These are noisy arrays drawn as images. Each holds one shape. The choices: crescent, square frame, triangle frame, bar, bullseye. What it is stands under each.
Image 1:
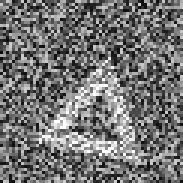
light triangle frame
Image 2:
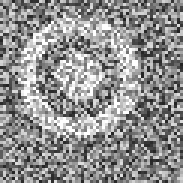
light bullseye
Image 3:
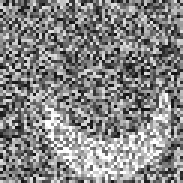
light crescent
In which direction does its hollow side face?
up
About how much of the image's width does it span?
two thirds
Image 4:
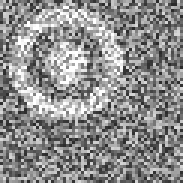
light bullseye
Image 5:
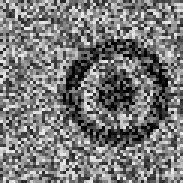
dark bullseye
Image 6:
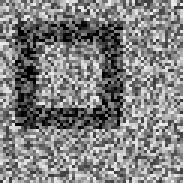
dark square frame
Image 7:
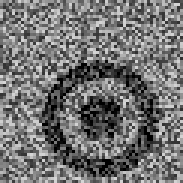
dark bullseye
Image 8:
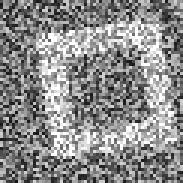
light square frame
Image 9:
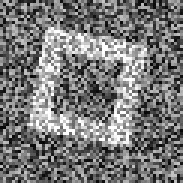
light square frame
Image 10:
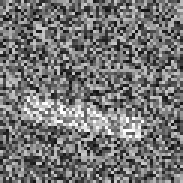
light bar
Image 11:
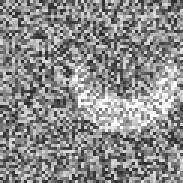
light crescent
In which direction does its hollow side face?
up
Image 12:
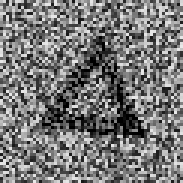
dark triangle frame
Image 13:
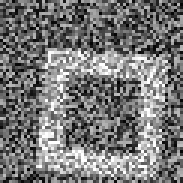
light square frame
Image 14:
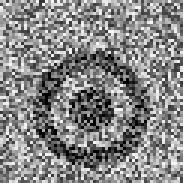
dark bullseye
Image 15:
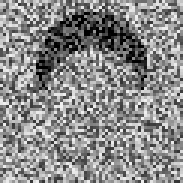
dark crescent
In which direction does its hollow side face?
down
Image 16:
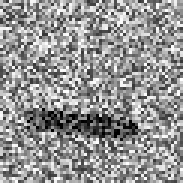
dark bar
